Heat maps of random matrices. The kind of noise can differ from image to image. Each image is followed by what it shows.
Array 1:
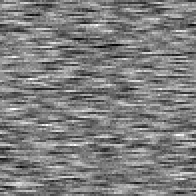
streaked along the rows
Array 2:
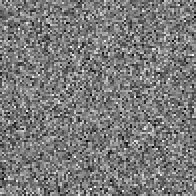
independent entries
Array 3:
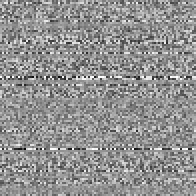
rows of uneven size
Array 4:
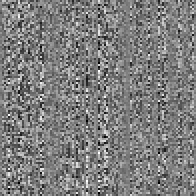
columns of uneven size
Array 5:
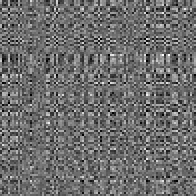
low rank plus noise
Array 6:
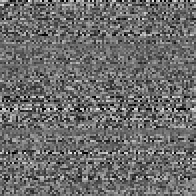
rows of uneven size
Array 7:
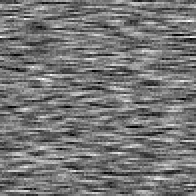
streaked along the rows
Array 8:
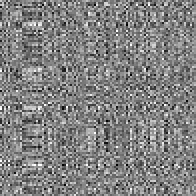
low rank plus noise
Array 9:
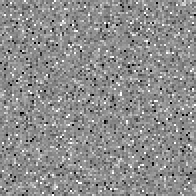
heavy tails
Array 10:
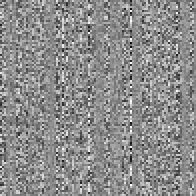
columns of uneven size
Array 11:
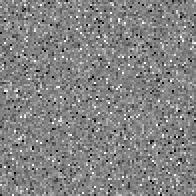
heavy tails
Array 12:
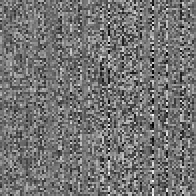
columns of uneven size
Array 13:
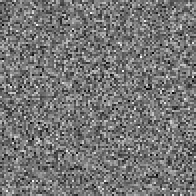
independent entries
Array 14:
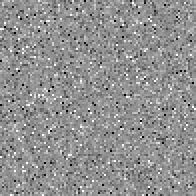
heavy tails
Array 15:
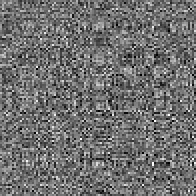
low rank plus noise
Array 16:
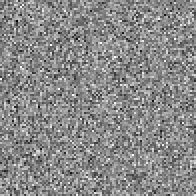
independent entries
